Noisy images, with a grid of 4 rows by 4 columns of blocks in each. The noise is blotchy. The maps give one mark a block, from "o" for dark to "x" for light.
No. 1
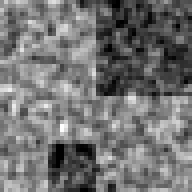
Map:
x x o o
x x o o
x x x x
x o x x
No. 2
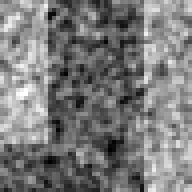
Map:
x o o x
x o o x
x o o x
o o o x
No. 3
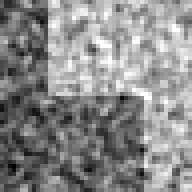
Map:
o x x x
o x x x
o o o x
o o o x
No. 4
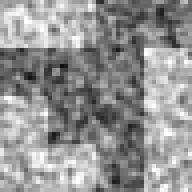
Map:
x x o o
o o o x
x o o x
x x o x
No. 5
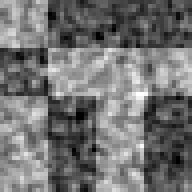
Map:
x o o o
o x x x
x o x o
x o x o
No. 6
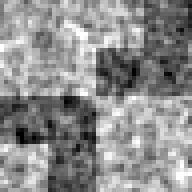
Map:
x x x o
x x o o
o o x x
x o x x
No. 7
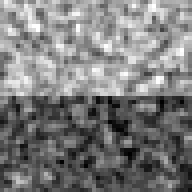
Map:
x x x x
x x x x
o o o o
o o o o
